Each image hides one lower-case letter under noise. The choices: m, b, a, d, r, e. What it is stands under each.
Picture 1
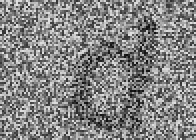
d
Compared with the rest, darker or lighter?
darker
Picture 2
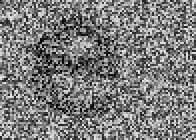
e
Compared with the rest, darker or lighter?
darker
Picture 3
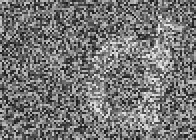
d
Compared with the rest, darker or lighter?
lighter
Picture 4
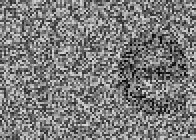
e
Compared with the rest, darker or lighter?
darker
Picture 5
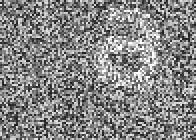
a
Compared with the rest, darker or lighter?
lighter
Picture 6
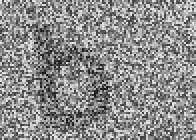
b
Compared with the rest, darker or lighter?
darker
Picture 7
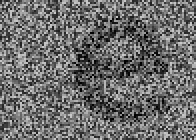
e
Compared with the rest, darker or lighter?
darker
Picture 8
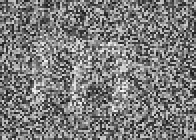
m
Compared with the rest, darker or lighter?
lighter
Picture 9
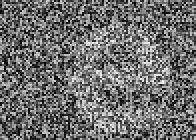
e
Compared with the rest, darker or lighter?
lighter
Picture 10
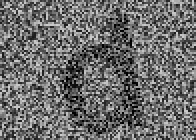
d
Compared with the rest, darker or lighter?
darker
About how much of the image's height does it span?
nearly all
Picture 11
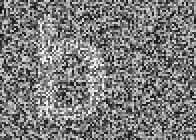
b
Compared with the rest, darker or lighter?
lighter
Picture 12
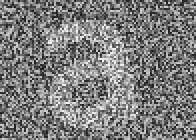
a
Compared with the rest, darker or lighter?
lighter
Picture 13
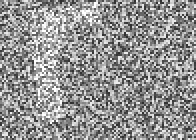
r
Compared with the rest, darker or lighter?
lighter
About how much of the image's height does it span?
nearly all
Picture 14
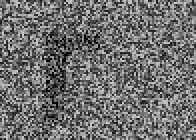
r
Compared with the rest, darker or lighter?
darker
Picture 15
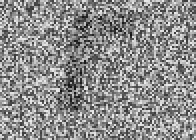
r
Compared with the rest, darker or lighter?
darker
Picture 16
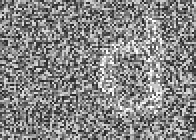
d
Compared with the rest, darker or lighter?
lighter
